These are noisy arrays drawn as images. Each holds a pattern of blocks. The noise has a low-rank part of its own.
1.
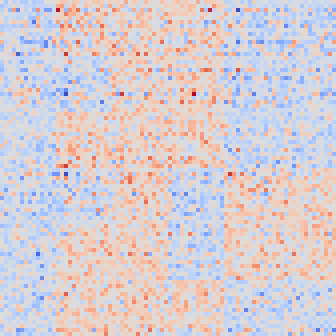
no symmetry
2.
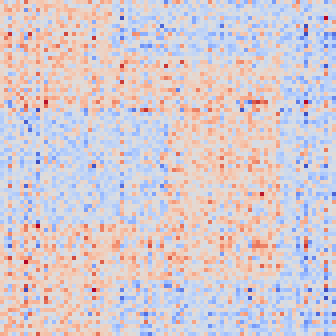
top and bottom mirror each other
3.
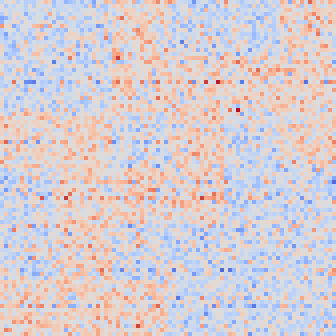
mirrored about the diagonal from the top left
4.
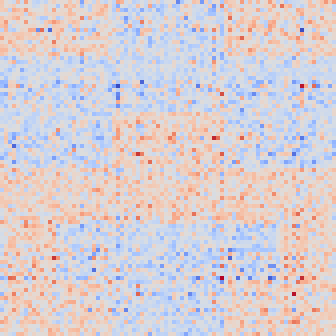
left and right mirror each other
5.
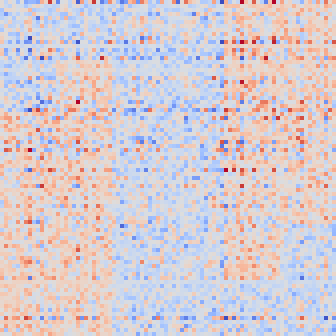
the same after a half turn
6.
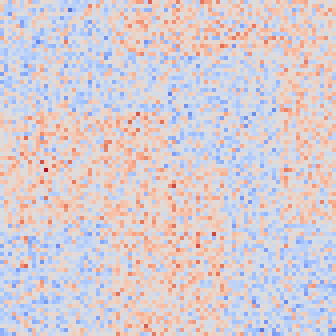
mirrored about the diagonal from the bottom left
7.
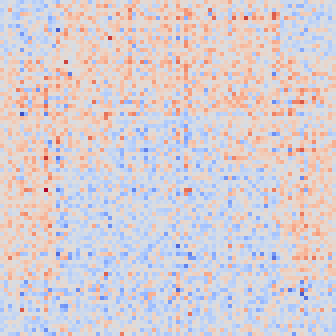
left and right mirror each other
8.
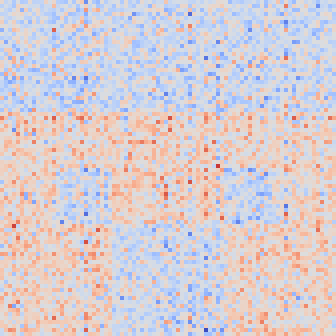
left and right mirror each other
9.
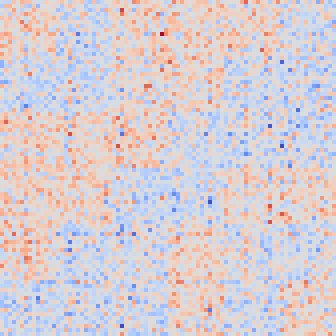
mirrored about the diagonal from the top left
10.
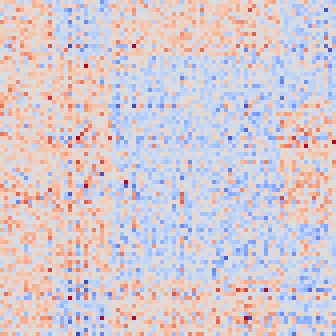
top and bottom mirror each other
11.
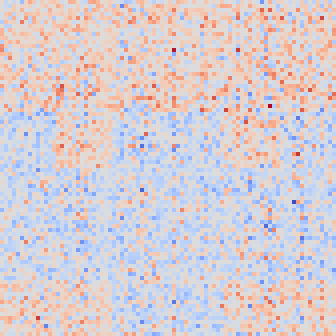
left and right mirror each other
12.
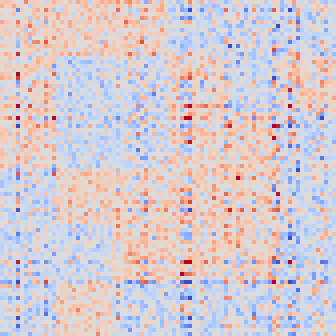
mirrored about the diagonal from the top left
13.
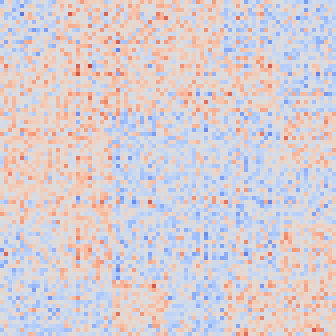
mirrored about the diagonal from the top left
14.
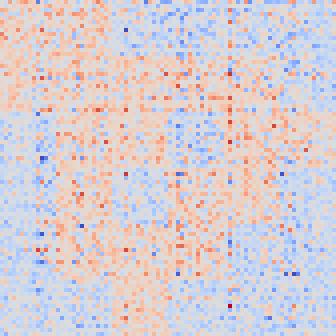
mirrored about the diagonal from the top left
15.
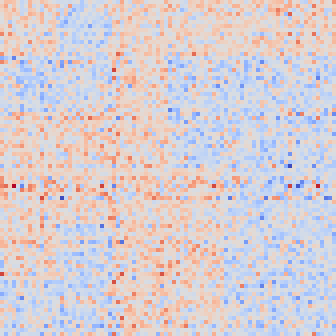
no symmetry
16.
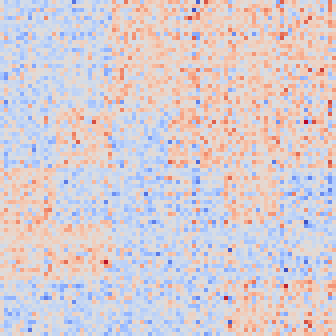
no symmetry
